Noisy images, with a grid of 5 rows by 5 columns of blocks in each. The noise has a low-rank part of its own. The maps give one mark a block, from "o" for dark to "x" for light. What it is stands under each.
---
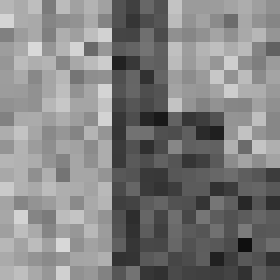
xxoxx
xxoxx
xxoox
xxooo
xxooo
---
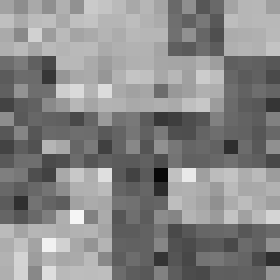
xxxox
oxxxo
ooooo
oxoxx
xxooo
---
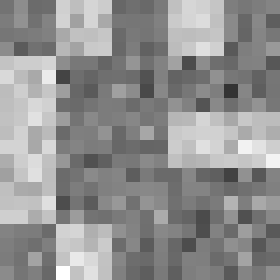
oxoxo
xoooo
xooxx
xoooo
oxooo
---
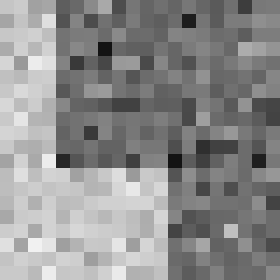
xoooo
xoooo
xoooo
xxxoo
xxxoo
